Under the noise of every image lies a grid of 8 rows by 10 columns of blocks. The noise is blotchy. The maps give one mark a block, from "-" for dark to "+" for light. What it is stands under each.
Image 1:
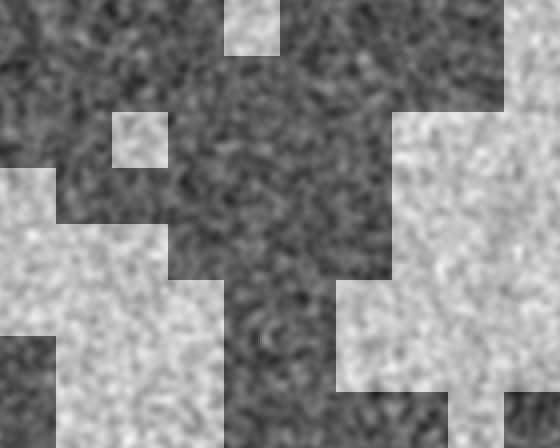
----+----+
---------+
--+----+++
+------+++
+++----+++
++++--++++
-+++--++++
-+++----+-
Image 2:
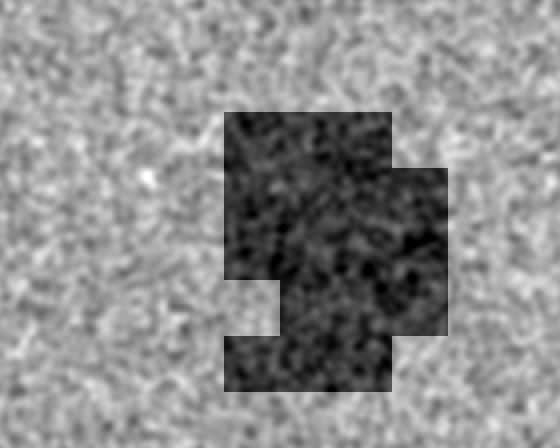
++++++++++
++++++++++
++++---+++
++++----++
++++----++
+++++---++
++++---+++
++++++++++
